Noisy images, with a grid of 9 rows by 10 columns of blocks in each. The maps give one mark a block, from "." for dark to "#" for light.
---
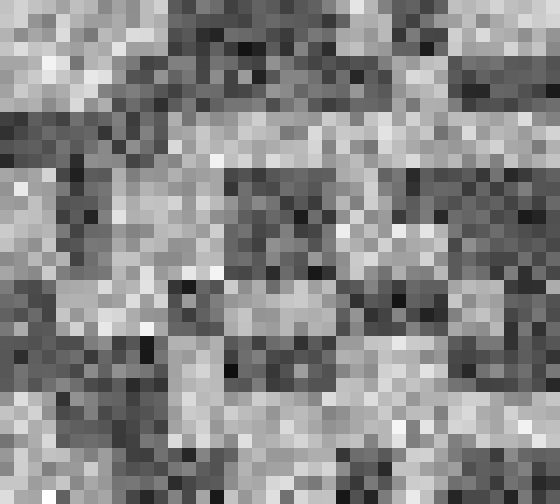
# # # . . . # . # #
# # . . . . . # . .
. . . # # # # # # #
# . # # . . # . . .
# . # # . . # # . .
. # # . # # . . # .
. . . # . . # # . .
# . . # # # # # # #
# # . . # # . # . .
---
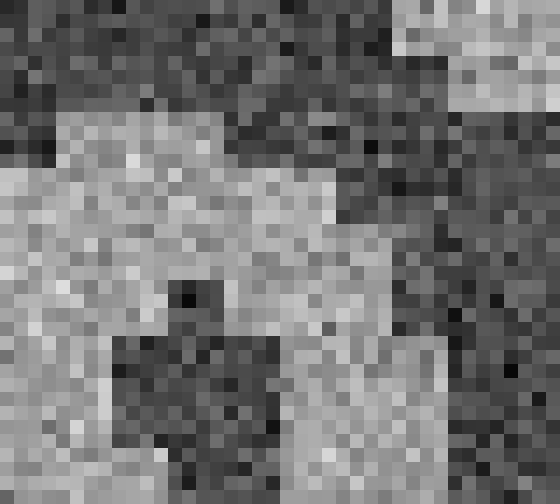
. . . . . . . # # #
. . . . . . . . # #
. # # # . . . . . .
# # # # # # . . . .
# # # # # # # . . .
# # # . # # # . . .
# # . . . # # # . .
# # . . . # # # . .
# # # . . # # # . .
